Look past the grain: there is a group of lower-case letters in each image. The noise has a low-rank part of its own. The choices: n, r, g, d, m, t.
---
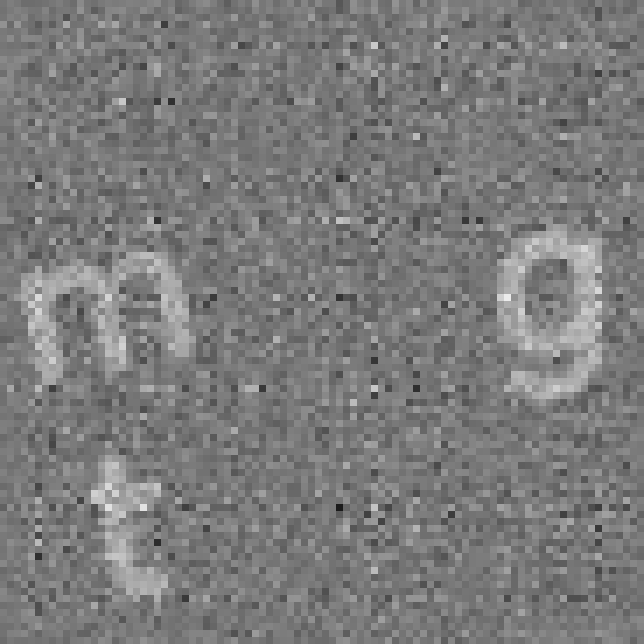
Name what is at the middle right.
g
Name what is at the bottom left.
t
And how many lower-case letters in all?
3
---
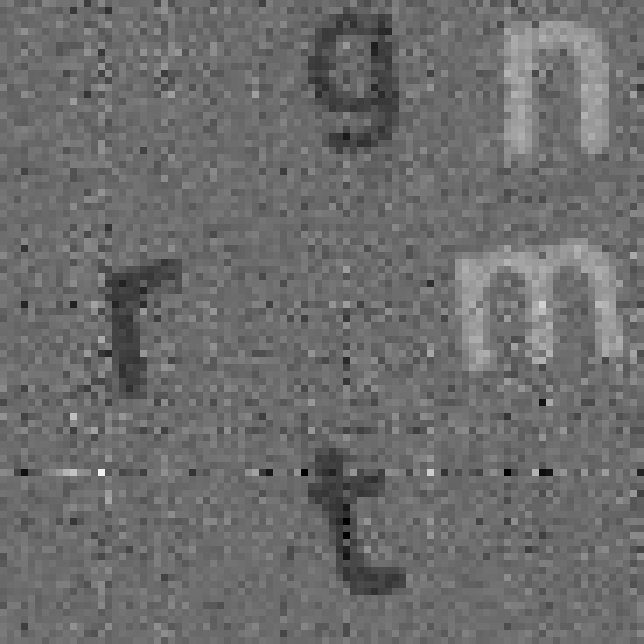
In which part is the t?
bottom middle
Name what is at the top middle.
g
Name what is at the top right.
n
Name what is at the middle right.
m
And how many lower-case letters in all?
5
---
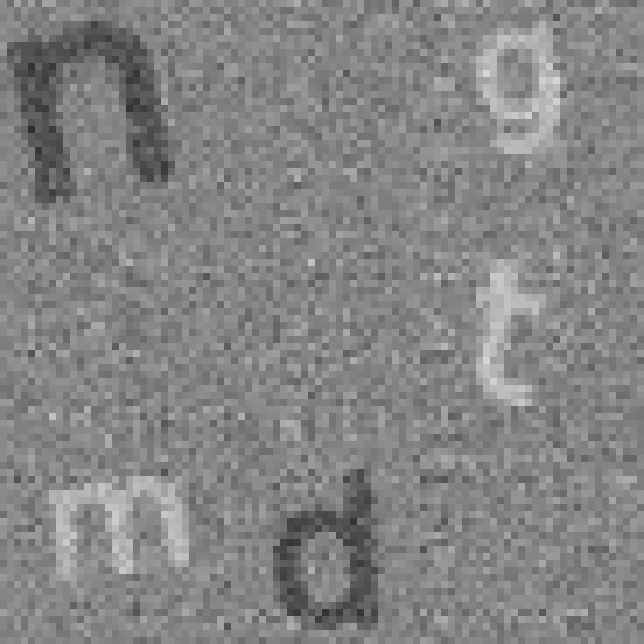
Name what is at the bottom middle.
d
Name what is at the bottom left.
m
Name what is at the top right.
g
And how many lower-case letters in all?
5
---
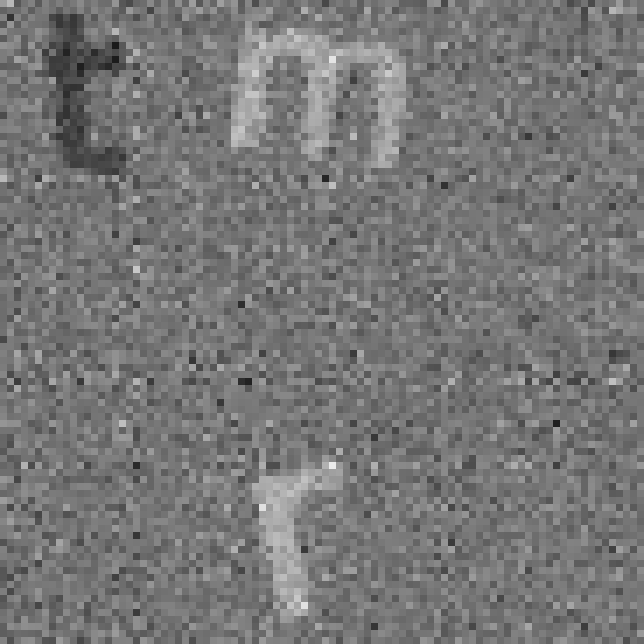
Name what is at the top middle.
m
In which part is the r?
bottom middle
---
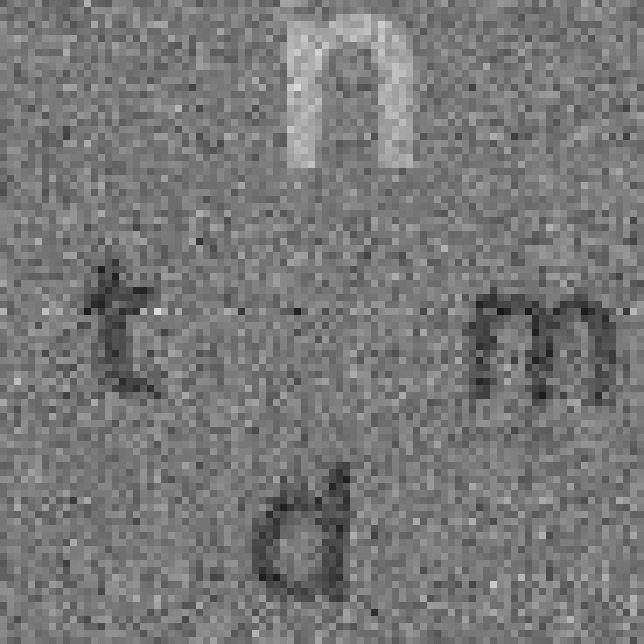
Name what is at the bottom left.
nothing
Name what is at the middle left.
t
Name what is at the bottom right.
nothing
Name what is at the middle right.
m
